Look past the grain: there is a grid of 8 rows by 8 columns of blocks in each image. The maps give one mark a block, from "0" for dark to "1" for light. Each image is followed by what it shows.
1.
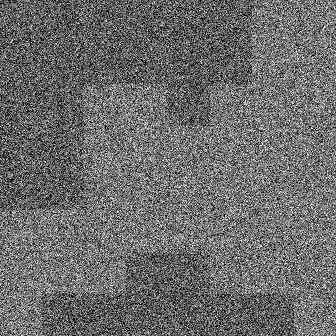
0 0 0 0 0 0 1 1
0 0 0 0 0 0 1 1
0 0 1 1 0 1 1 1
0 0 1 1 1 1 1 1
0 0 1 1 1 1 1 1
1 1 1 1 1 1 1 1
1 1 1 0 0 1 1 1
1 0 0 0 0 0 0 1
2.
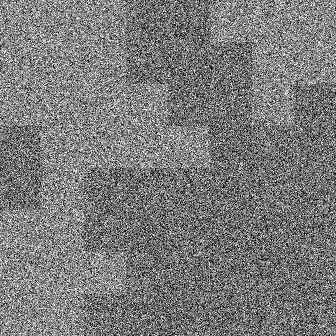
1 1 1 0 0 1 1 1
1 1 1 0 0 0 1 1
1 1 1 1 0 0 1 0
0 1 1 1 1 0 0 0
0 1 0 0 0 0 0 0
1 1 0 0 0 0 0 0
1 1 1 0 0 0 0 0
1 1 0 0 0 0 0 0
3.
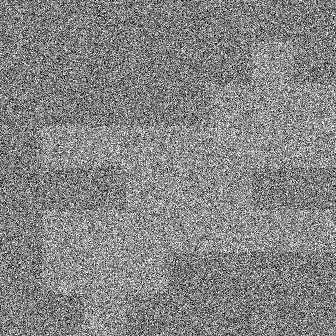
0 0 0 0 0 0 0 0
0 0 0 0 0 0 1 0
0 0 0 0 0 1 1 1
0 1 1 1 1 1 1 1
0 0 0 1 1 1 0 0
0 1 1 1 1 1 1 1
0 1 1 1 0 0 0 0
0 0 1 0 0 0 0 0
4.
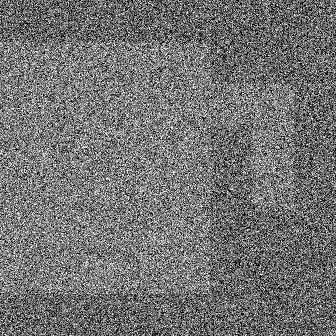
0 0 0 0 0 0 0 0
1 1 1 1 1 0 0 0
1 1 1 1 1 1 1 0
1 1 1 1 1 0 1 0
1 1 1 1 1 0 1 0
1 1 1 1 1 0 0 0
1 1 1 1 1 0 0 0
0 0 0 0 0 0 0 0
